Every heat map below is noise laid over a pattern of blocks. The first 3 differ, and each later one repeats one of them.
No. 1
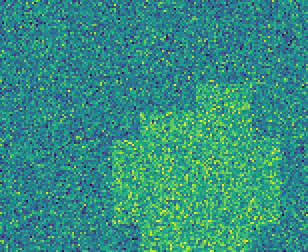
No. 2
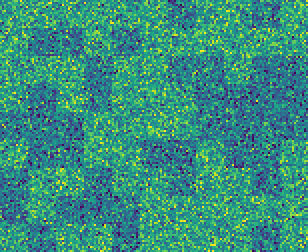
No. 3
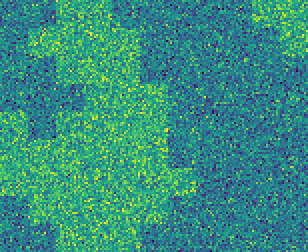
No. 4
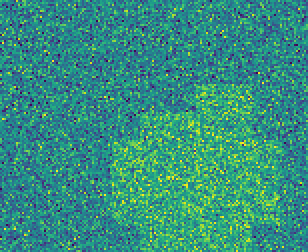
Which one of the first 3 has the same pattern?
1
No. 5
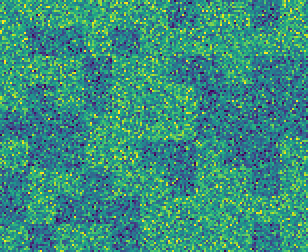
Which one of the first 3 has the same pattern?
2
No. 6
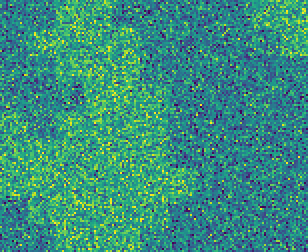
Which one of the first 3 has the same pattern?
3
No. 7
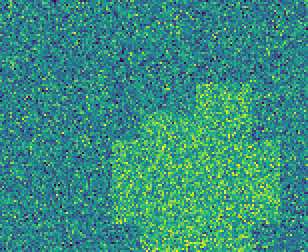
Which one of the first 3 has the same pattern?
1
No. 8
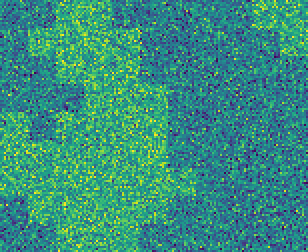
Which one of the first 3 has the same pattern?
3
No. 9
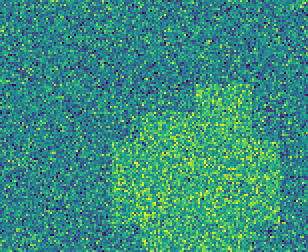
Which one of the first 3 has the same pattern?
1
